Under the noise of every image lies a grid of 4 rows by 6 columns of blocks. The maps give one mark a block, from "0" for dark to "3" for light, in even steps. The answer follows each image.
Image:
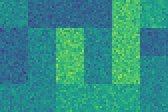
100032
013130
013131
112221
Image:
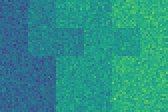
012233
011223
002233
002233
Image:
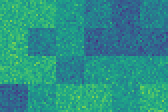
332101
312000
331222
023323
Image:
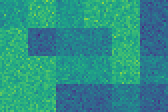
232330
301130
332231
330010
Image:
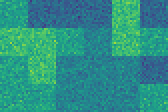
200030
332132
231110
221112
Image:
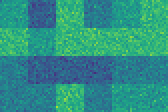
203123
323333
100011
113122
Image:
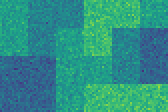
211332
212310
002210
002333
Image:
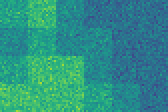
231000
121100
233100
333210
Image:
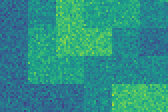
013221
023310
022111
000133
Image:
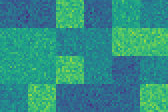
003021
221133
223101
130003
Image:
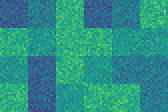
013013
323322
203211
302331
